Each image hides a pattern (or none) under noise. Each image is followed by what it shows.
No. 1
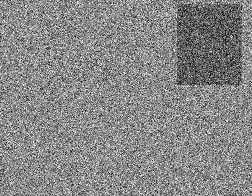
one block
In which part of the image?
top right
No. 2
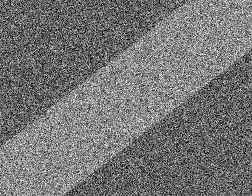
a diagonal band
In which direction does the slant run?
bottom left to top right
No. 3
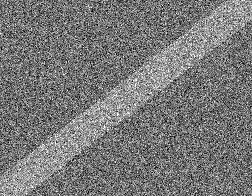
a diagonal band
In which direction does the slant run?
bottom left to top right
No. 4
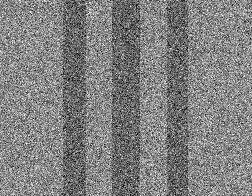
bands of columns
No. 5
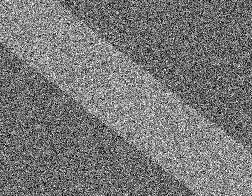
a diagonal band
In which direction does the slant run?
top left to bottom right
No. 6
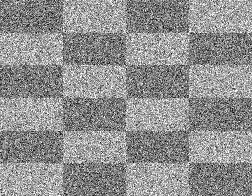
a checkerboard
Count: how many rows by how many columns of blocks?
6 by 4
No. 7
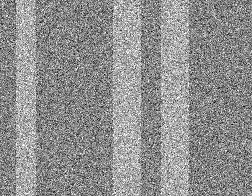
bands of columns
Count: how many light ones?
3
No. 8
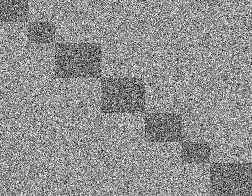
blocks along the diagonal
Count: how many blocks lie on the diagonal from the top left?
7
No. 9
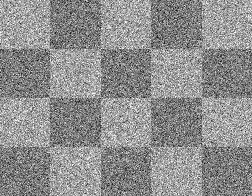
a checkerboard
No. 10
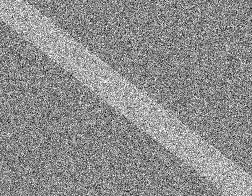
a diagonal band
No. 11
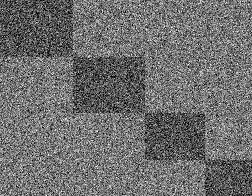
blocks along the diagonal
